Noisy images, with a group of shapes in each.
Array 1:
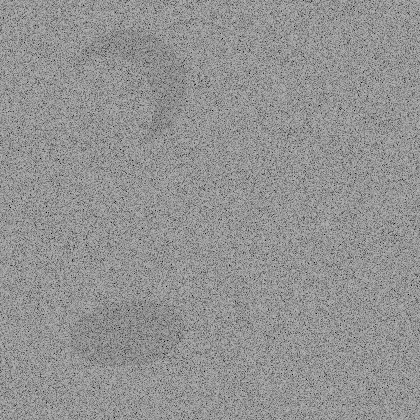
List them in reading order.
top left: dark crescent; bottom left: dark ellipse
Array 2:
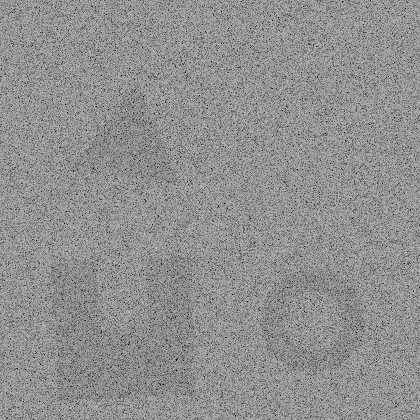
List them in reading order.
top left: dark triangle; bottom left: dark square with a notch; bottom right: dark ring
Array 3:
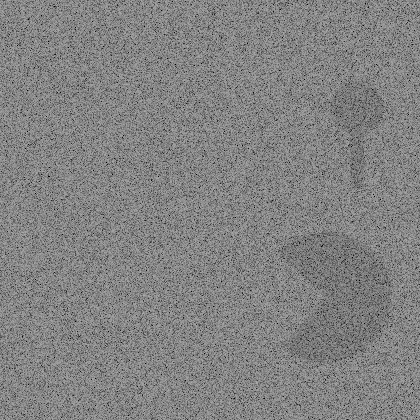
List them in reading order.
top right: dark lollipop; bottom right: dark disc with a wedge cut out
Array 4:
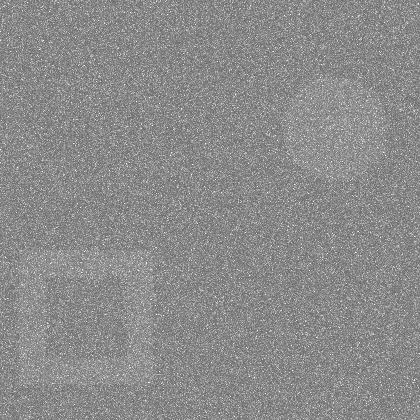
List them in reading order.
top right: light disc; bottom left: light square frame
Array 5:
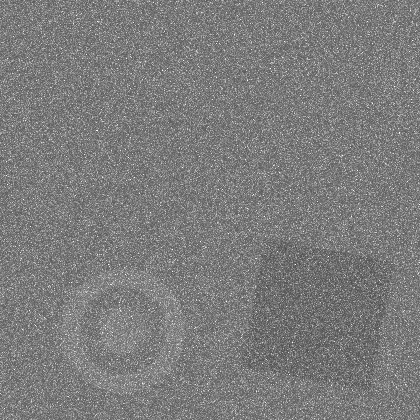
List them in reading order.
bottom left: light bullseye; bottom right: dark square
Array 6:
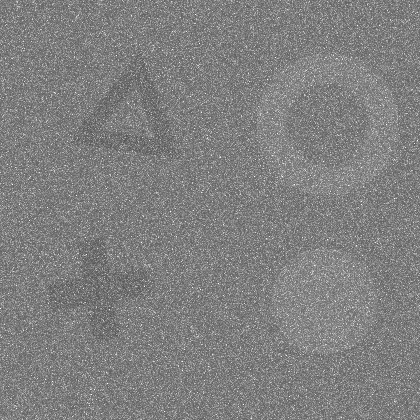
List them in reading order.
top left: dark triangle frame; top right: light ring; bottom left: dark cross; bottom right: light disc
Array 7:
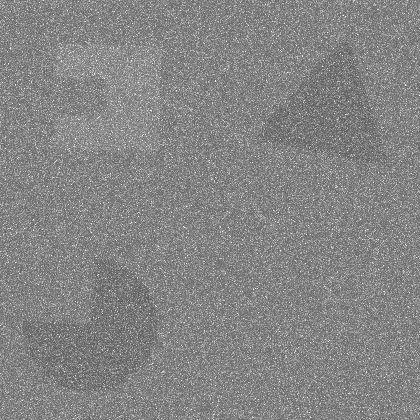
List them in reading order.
top left: light square with a notch; top right: dark triangle; bottom left: dark disc with a wedge cut out
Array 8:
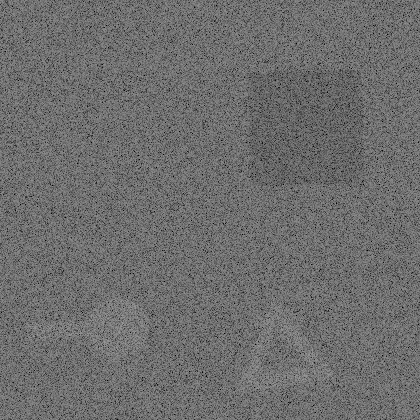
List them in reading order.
top right: dark square; bottom left: light lollipop; bottom right: light triangle frame
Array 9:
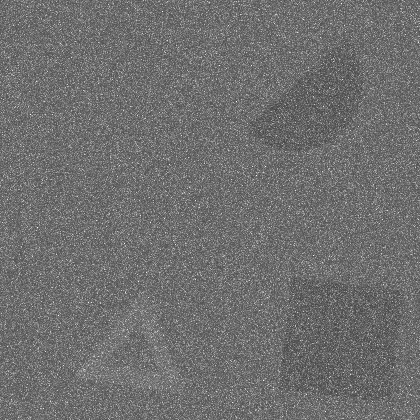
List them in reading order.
top right: dark half disc; bottom left: light triangle frame; bottom right: dark square
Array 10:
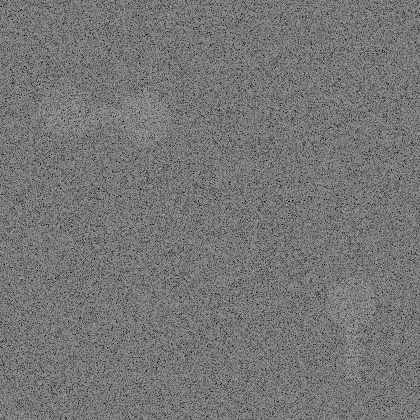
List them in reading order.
top left: light dumbbell; bottom right: light lollipop
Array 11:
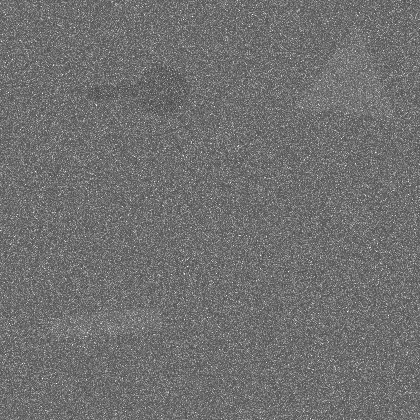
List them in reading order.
top left: dark lollipop; top right: light triangle; bottom left: light bar
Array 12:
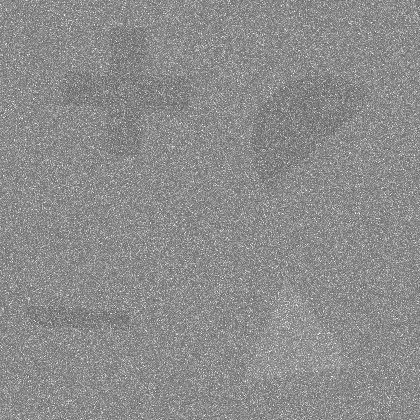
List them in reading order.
top left: dark cross; top right: dark half disc; bottom left: dark bar; bottom right: light triangle
